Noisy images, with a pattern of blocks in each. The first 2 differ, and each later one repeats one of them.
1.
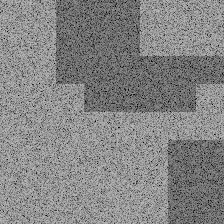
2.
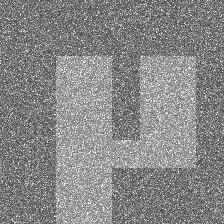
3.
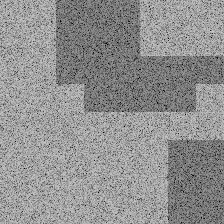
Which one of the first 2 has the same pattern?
1
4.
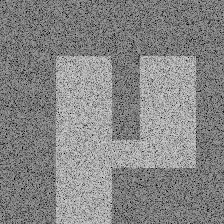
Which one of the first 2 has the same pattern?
2
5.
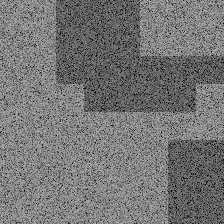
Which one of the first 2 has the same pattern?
1
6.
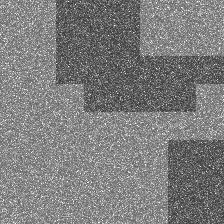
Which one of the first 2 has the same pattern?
1
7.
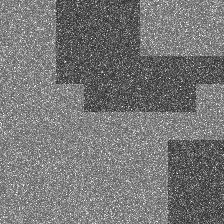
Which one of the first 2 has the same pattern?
1
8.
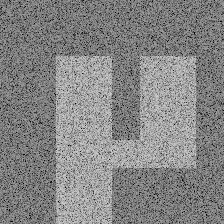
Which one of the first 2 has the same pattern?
2
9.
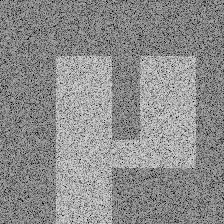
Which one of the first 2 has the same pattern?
2
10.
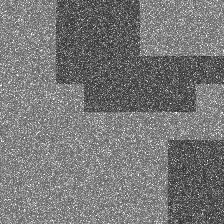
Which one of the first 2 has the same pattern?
1
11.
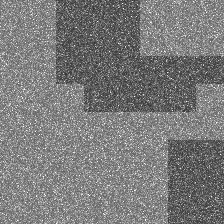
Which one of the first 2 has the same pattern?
1
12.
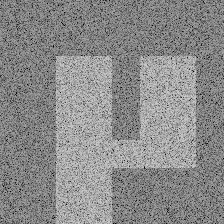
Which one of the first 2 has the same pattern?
2
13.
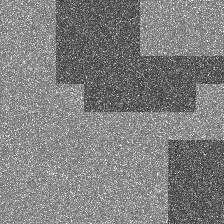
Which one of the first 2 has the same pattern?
1
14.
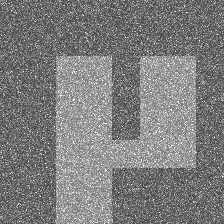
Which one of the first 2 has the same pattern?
2
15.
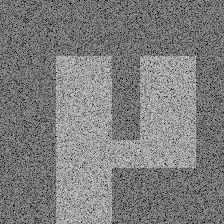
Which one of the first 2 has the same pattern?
2
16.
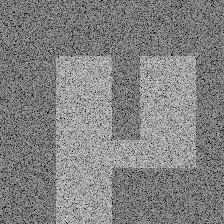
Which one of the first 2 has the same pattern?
2
